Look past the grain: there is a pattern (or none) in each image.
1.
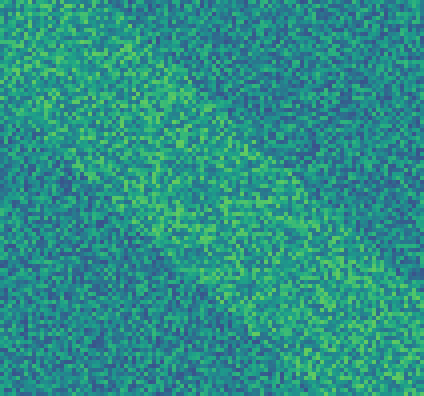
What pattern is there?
a diagonal band
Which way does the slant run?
top left to bottom right
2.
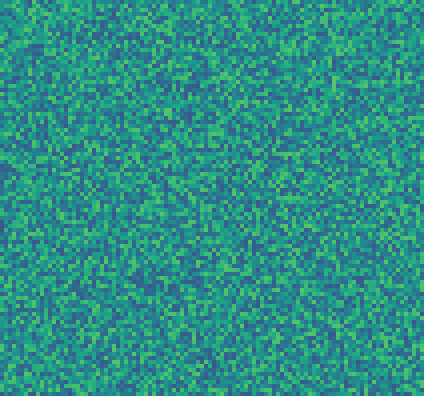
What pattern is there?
only noise
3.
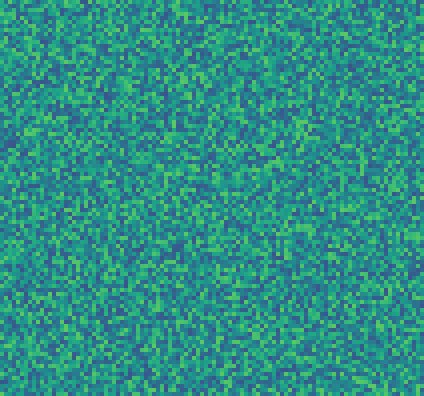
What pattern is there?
only noise
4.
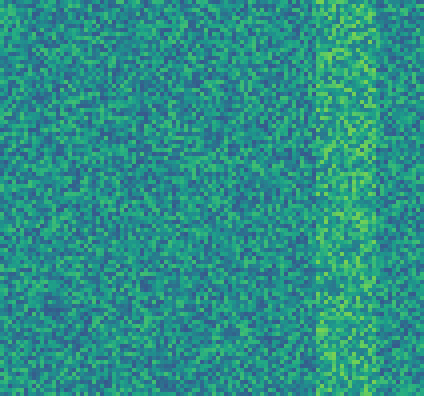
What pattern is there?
one band of columns
